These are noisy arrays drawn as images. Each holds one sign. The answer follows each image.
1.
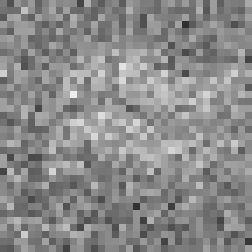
approximately sign
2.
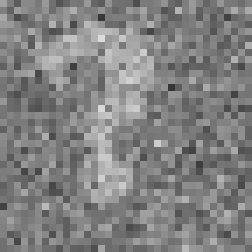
question mark
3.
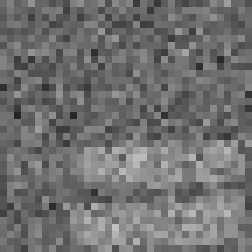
equals sign
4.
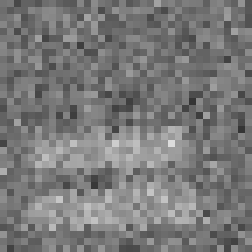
equals sign
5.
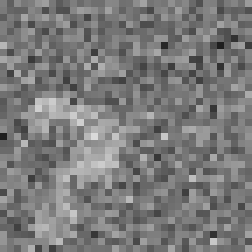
question mark
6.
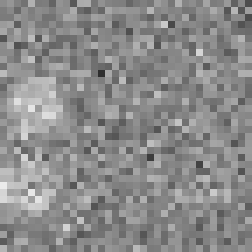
colon
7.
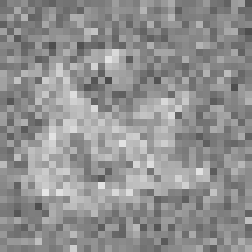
ampersand
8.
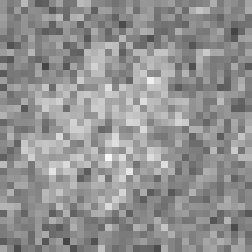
hash sign
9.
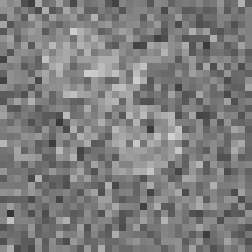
percent sign
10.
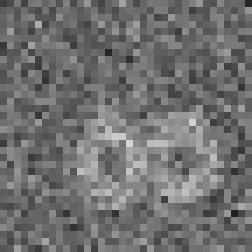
infinity sign
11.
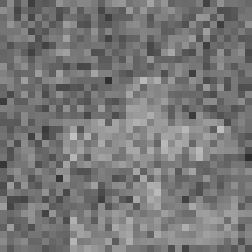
plus-minus sign
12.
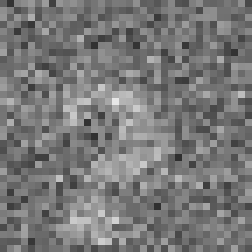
question mark
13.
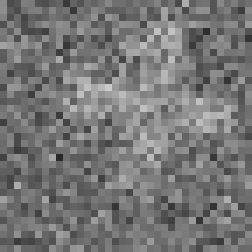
plus sign
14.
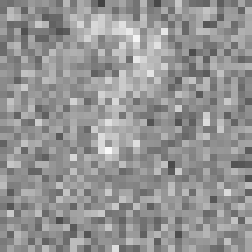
question mark
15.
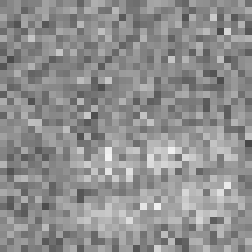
equals sign
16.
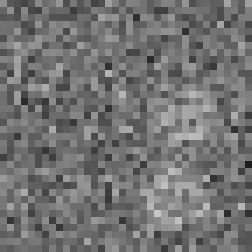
colon
